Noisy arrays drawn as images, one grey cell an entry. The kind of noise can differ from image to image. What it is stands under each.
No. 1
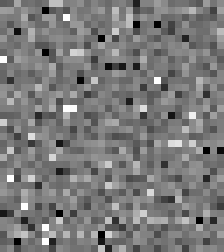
heavy tails
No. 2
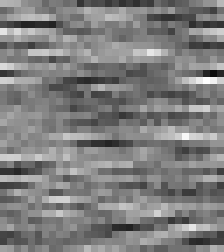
streaked along the rows
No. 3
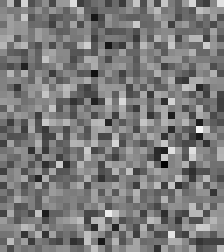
low rank plus noise
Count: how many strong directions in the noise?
five to eight
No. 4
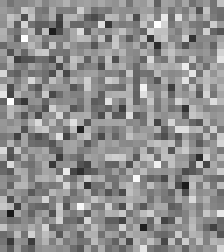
low rank plus noise
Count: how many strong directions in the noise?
five to eight
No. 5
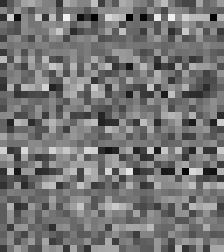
rows of uneven size
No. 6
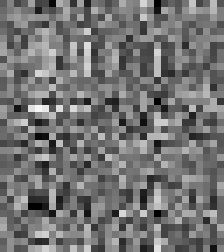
low rank plus noise
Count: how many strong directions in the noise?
two
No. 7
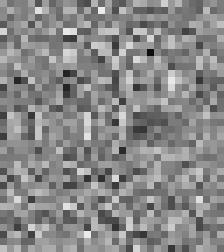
low rank plus noise
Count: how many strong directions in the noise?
three or four
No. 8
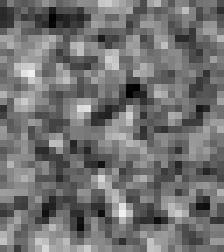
blotchy
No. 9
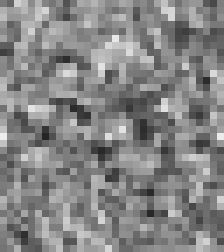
blotchy
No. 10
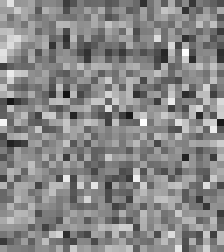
low rank plus noise
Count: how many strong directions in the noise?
five to eight
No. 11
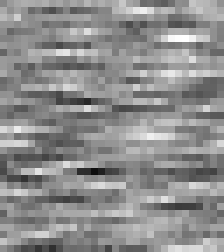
streaked along the rows
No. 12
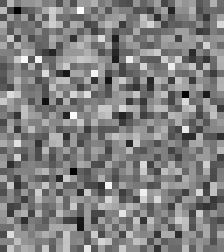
independent entries
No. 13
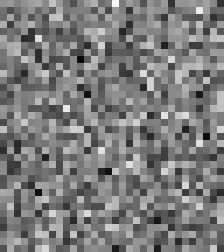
independent entries
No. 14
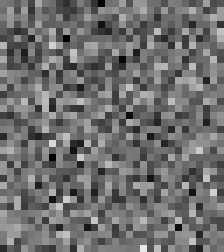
independent entries
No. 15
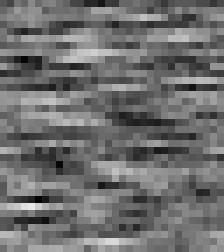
streaked along the rows
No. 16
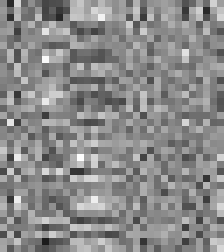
low rank plus noise
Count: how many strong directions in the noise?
one
